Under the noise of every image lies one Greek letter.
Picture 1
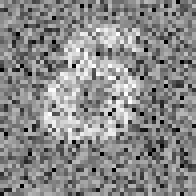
delta
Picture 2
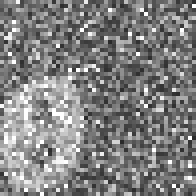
theta
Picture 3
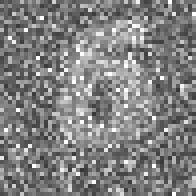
delta
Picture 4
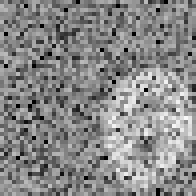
theta
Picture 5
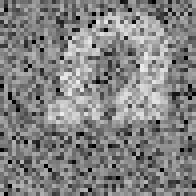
omega
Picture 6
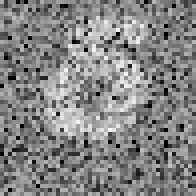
delta
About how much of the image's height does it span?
two thirds
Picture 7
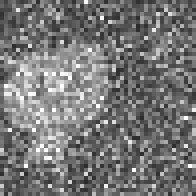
phi
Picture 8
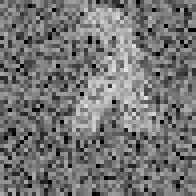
lambda
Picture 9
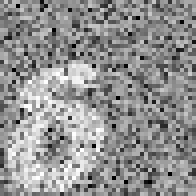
delta
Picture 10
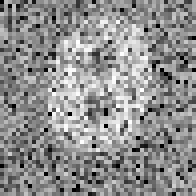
theta
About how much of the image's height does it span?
two thirds
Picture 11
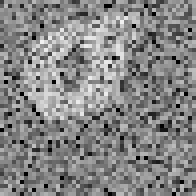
sigma
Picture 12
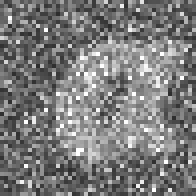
alpha
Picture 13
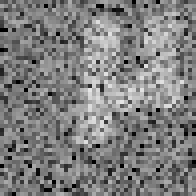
mu
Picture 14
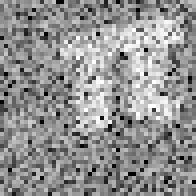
pi
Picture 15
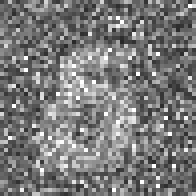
delta
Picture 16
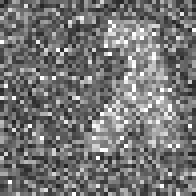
lambda
